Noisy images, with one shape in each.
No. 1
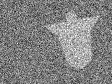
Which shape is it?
bell
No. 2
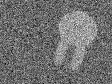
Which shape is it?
rabbit's head
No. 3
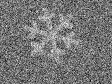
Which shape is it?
snowflake
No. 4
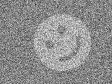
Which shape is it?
smiling face
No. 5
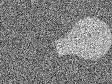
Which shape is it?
light bulb
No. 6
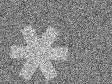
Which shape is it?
asterisk
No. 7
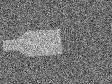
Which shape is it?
bottle
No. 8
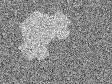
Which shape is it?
car
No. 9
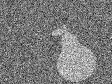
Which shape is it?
pear
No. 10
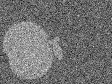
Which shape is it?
apple
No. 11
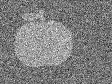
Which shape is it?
apple
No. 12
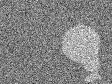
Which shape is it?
pear
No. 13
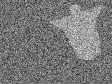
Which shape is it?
bell
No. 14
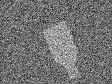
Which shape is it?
bottle
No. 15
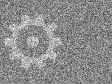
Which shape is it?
gear
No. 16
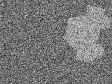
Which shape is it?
car
